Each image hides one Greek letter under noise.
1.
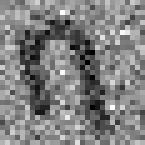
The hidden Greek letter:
eta
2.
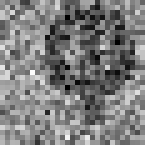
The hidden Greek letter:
phi
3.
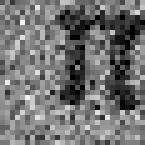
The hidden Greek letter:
pi
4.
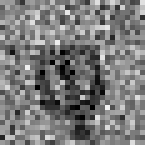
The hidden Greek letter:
phi
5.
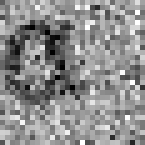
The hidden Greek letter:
alpha
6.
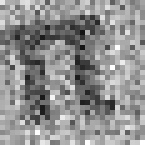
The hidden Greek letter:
pi
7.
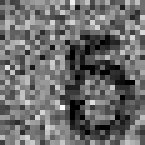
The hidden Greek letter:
delta
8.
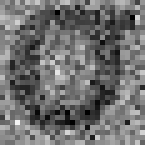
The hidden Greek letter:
sigma
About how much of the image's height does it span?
nearly all
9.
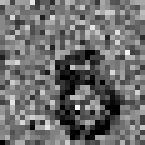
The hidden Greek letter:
delta
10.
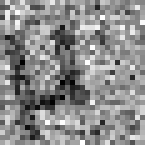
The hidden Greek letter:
mu
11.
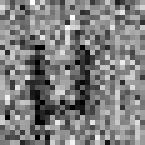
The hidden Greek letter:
mu
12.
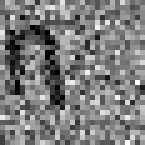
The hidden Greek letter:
eta
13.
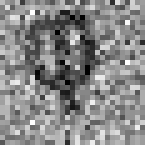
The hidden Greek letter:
phi
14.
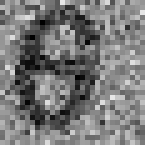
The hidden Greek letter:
theta
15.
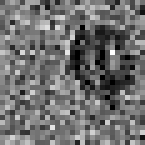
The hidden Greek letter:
phi
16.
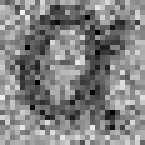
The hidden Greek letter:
alpha
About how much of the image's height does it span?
nearly all
